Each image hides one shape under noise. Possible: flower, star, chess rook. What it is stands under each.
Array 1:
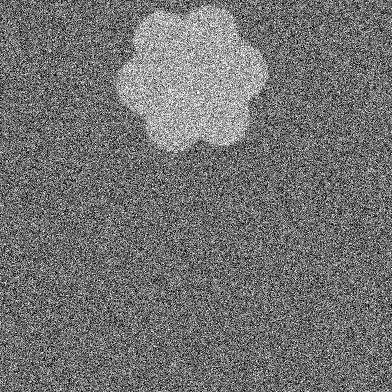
flower
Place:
top middle
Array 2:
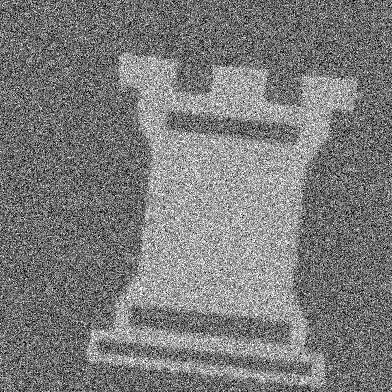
chess rook
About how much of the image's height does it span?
nearly all
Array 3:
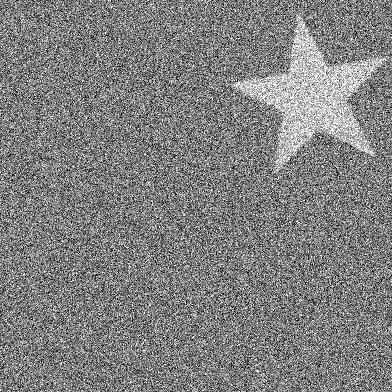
star
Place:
top right
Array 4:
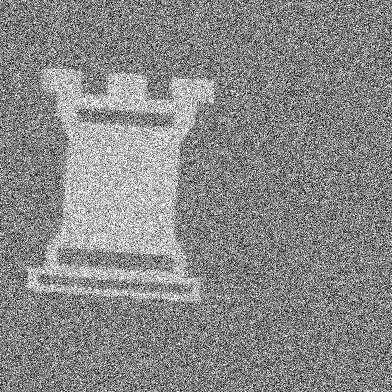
chess rook
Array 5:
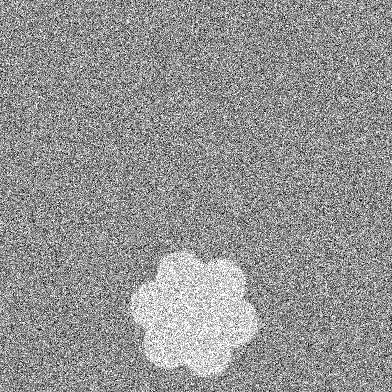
flower
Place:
bottom middle
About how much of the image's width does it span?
a third
